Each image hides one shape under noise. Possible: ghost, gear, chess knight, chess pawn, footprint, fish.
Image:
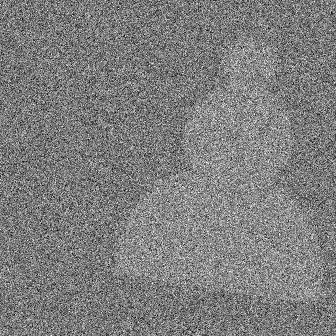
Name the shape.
chess pawn
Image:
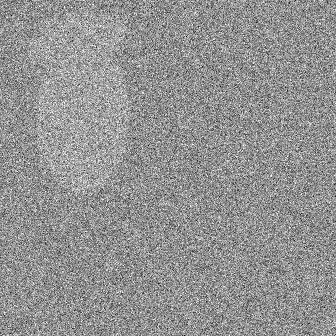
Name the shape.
footprint
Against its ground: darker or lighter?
lighter
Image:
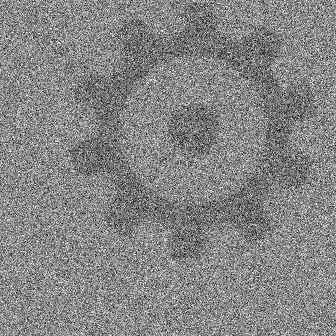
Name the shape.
gear
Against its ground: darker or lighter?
darker
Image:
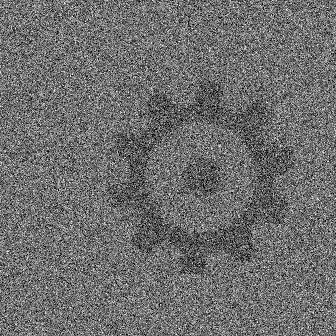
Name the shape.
gear
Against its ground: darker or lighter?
darker
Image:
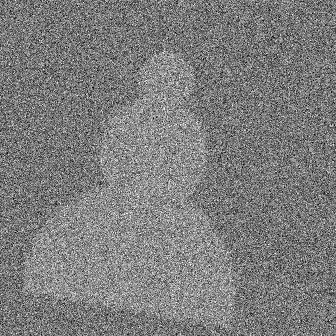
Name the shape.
chess pawn
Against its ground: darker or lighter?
lighter
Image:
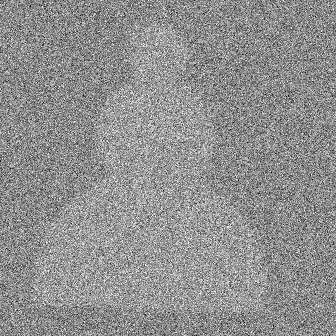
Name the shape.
chess pawn
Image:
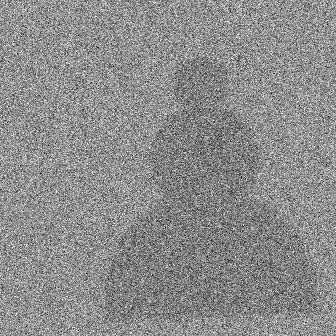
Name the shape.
chess pawn
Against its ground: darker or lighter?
darker
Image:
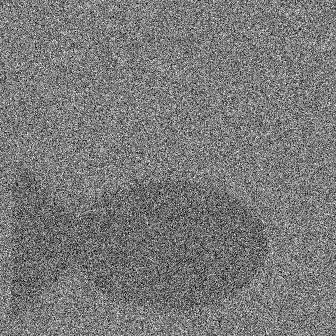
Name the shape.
fish
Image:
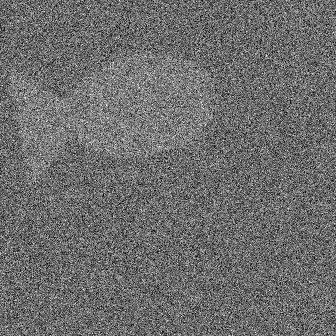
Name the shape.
fish
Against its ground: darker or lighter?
lighter
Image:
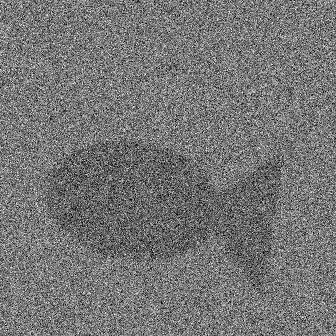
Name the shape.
fish
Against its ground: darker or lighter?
darker
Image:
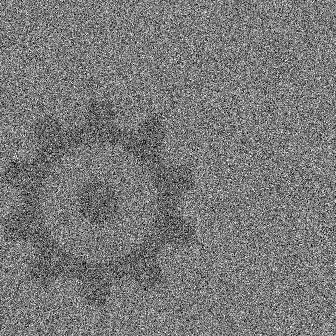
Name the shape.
gear
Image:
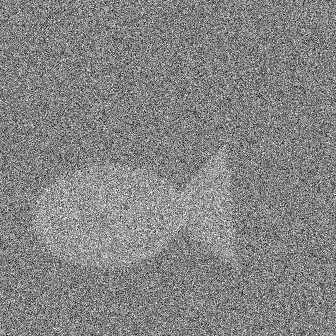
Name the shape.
fish
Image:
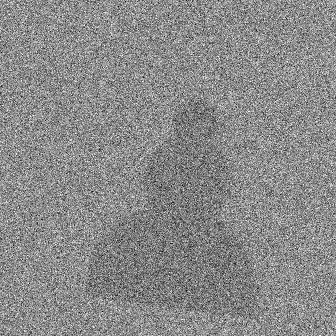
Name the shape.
chess pawn
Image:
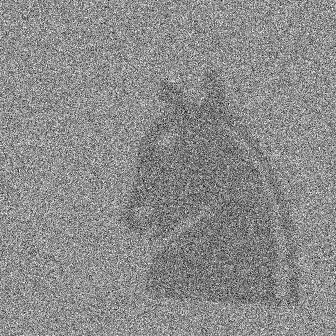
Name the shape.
chess knight
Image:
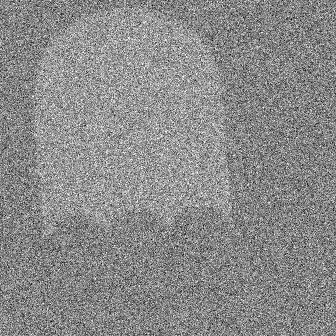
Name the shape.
ghost
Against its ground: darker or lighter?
lighter
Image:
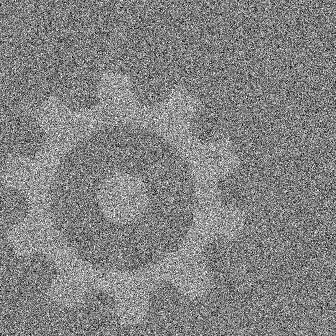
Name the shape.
gear
